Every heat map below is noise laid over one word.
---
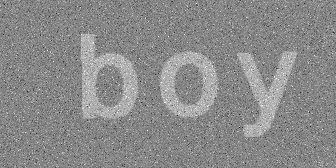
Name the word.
boy
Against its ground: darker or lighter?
lighter
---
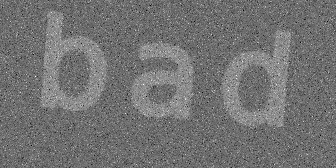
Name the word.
bad
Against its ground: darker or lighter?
lighter
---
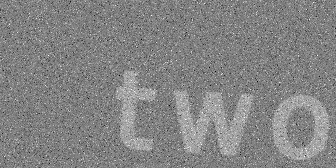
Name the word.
two
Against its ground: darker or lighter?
lighter
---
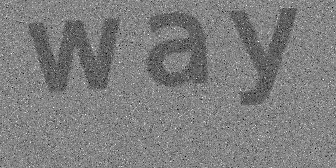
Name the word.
way
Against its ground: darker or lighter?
darker
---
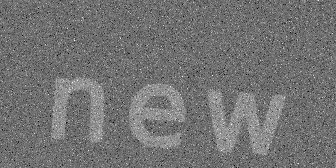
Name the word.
new
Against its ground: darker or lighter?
lighter
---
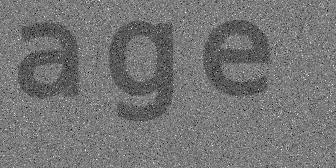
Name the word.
age
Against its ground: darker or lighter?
darker
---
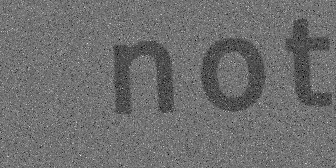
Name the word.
not
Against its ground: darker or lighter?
darker
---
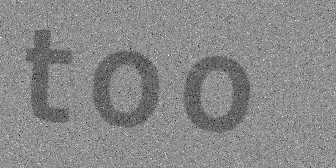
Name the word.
too
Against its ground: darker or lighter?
darker
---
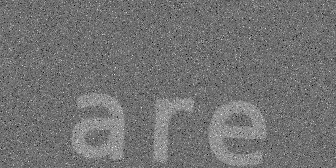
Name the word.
are
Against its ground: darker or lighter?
lighter
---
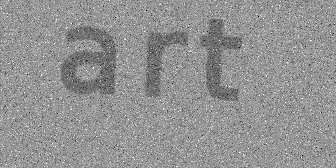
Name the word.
art
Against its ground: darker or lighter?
darker
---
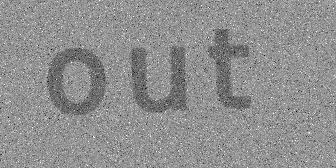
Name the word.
out
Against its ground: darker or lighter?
darker
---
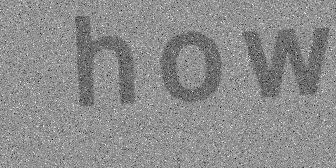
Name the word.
how
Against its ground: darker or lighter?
darker
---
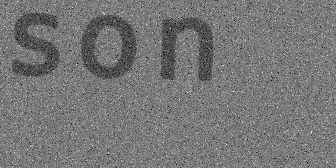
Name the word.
son
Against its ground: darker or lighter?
darker
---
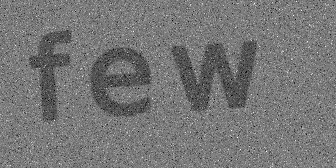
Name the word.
few
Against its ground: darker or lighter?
darker
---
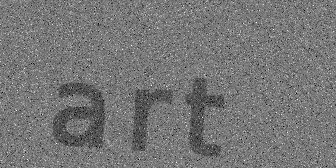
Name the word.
art
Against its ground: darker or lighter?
darker
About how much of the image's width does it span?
half
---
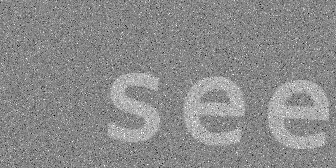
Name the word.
see
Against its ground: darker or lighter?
lighter
